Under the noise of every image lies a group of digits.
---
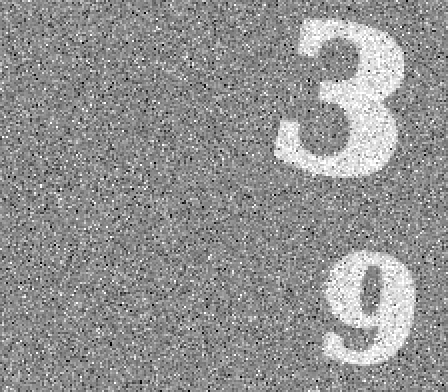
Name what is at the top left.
nothing
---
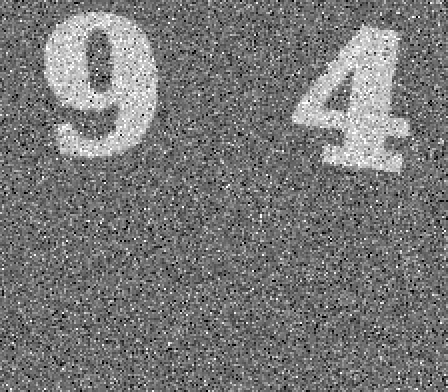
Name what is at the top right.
4
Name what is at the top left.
9
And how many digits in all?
2
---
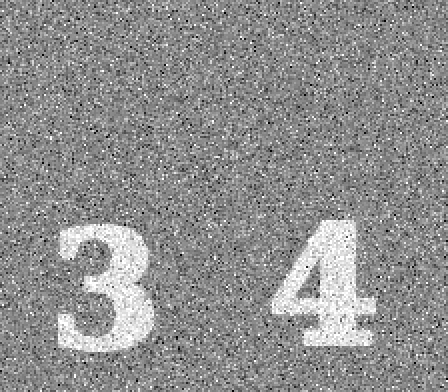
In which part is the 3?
bottom left
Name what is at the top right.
nothing
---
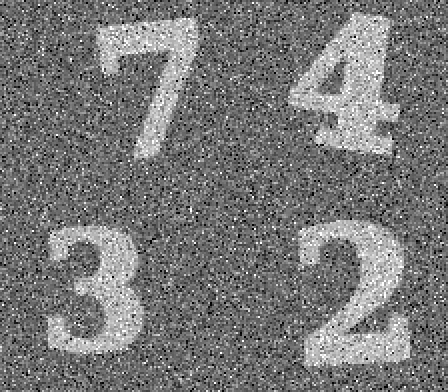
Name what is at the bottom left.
3
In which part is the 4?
top right
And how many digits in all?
4
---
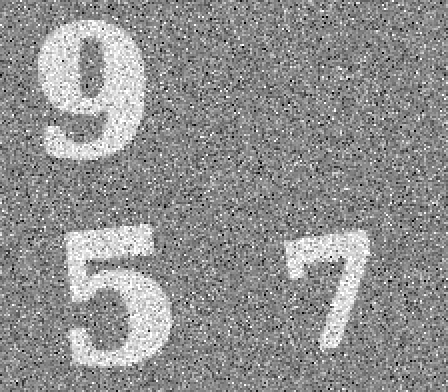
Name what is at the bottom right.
7
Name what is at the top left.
9
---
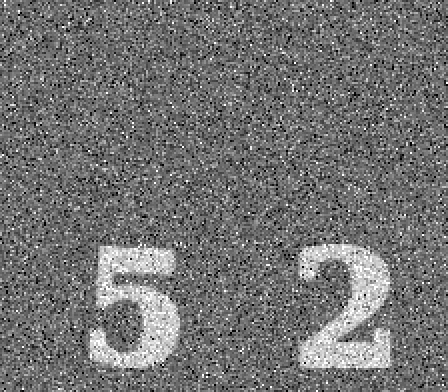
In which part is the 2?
bottom right
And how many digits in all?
2
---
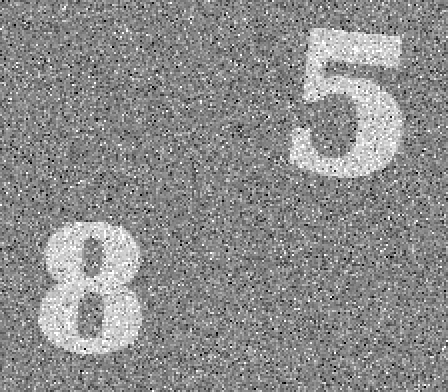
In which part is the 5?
top right
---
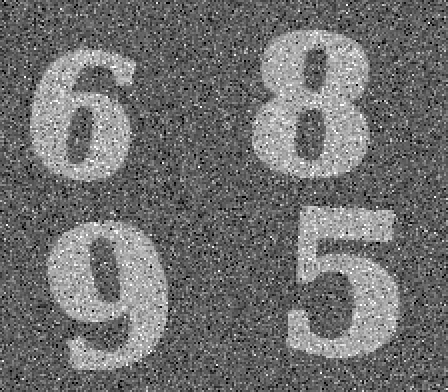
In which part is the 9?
bottom left
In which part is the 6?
top left
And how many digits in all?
4
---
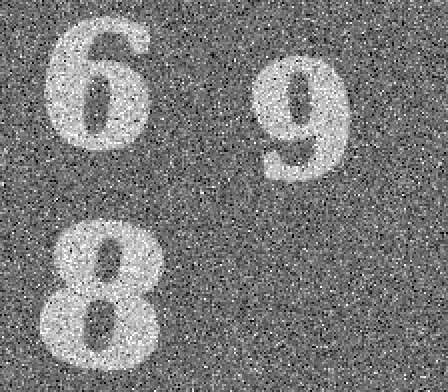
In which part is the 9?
top right
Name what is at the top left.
6
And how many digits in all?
3
